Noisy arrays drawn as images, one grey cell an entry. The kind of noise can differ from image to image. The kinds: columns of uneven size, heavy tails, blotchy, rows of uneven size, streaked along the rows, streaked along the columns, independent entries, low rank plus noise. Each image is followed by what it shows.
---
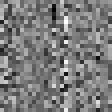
columns of uneven size
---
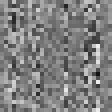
columns of uneven size
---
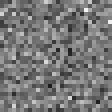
independent entries
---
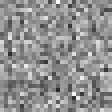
low rank plus noise
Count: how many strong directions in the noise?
five to eight
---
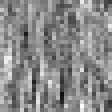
streaked along the columns
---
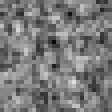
blotchy
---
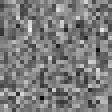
low rank plus noise
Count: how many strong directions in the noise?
five to eight
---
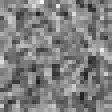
blotchy
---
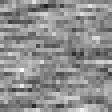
streaked along the rows
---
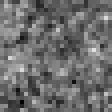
blotchy
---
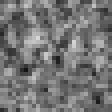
blotchy
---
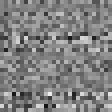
rows of uneven size
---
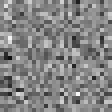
low rank plus noise
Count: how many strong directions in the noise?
one
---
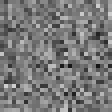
low rank plus noise
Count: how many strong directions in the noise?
five to eight
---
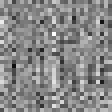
low rank plus noise
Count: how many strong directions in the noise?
one
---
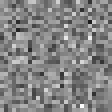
low rank plus noise
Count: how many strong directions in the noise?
two
